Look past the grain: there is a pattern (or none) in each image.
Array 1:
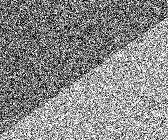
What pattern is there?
a sharp edge
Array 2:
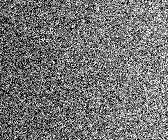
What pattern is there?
a smooth slope
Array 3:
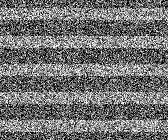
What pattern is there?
horizontal stripes
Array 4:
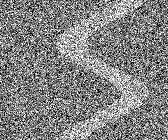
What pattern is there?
a wavy band
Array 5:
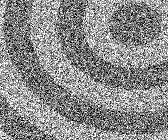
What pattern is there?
rings round one point
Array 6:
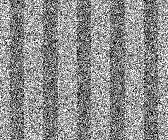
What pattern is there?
vertical stripes
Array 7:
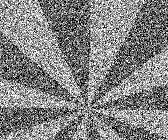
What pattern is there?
spokes from one point
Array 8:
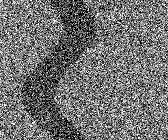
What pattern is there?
a wavy band
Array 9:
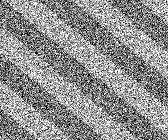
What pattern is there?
diagonal stripes
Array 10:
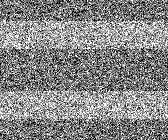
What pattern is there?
horizontal stripes
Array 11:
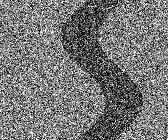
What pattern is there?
a wavy band
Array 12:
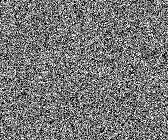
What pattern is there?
only noise
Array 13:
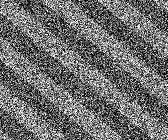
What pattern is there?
diagonal stripes
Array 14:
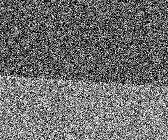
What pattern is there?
a sharp edge
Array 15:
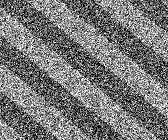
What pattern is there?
diagonal stripes
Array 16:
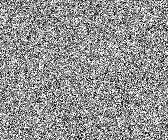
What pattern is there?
only noise
